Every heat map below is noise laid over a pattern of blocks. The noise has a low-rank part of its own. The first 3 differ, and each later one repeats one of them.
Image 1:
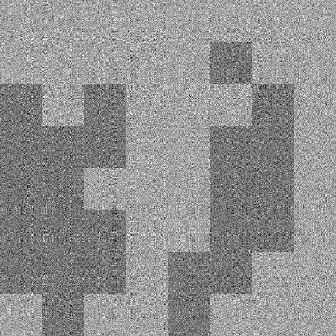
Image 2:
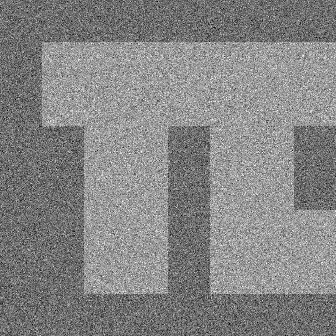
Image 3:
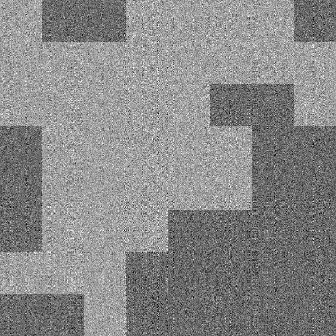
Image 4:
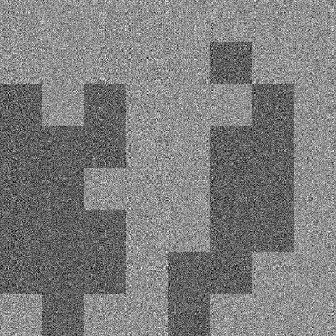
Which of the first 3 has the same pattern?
1
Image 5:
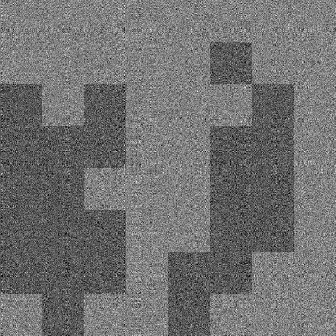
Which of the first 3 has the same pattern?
1
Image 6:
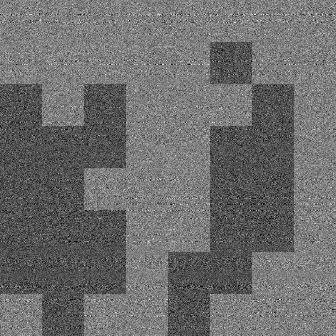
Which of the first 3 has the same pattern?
1
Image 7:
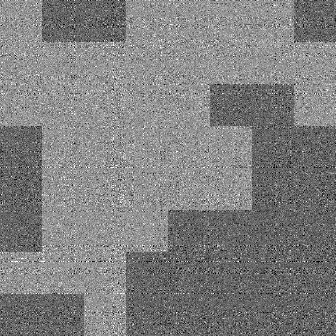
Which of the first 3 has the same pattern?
3
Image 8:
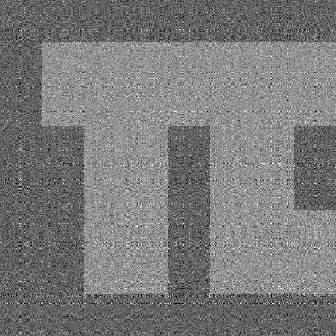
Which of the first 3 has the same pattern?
2
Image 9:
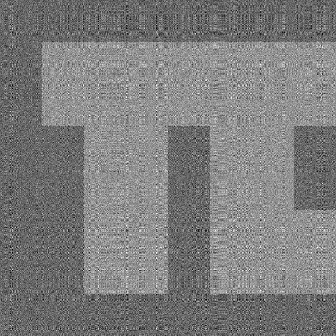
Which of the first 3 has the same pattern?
2
